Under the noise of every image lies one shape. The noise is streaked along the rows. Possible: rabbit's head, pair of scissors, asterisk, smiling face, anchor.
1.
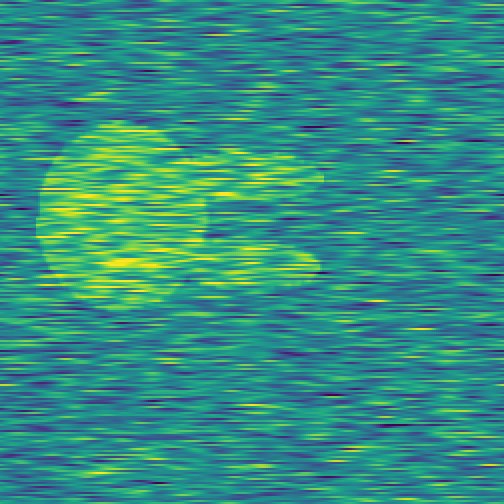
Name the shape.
rabbit's head
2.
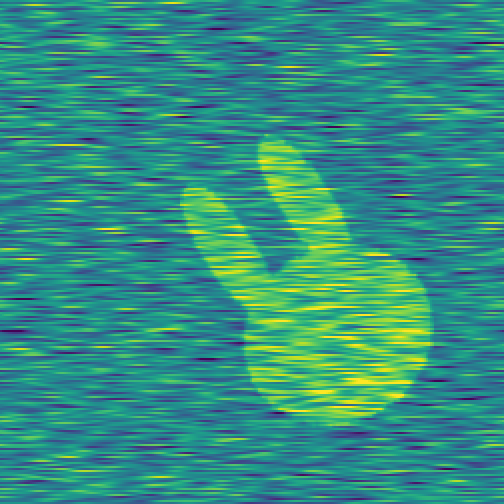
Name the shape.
rabbit's head
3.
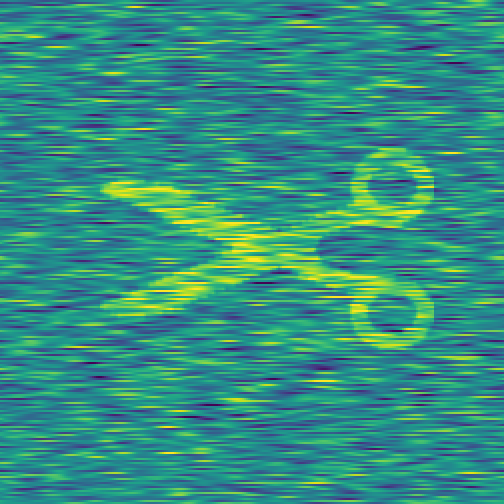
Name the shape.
pair of scissors
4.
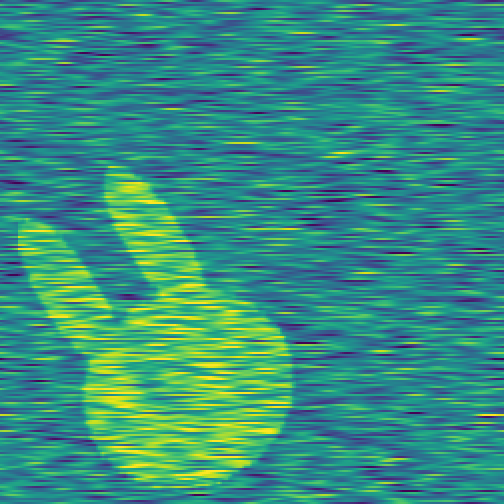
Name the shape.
rabbit's head
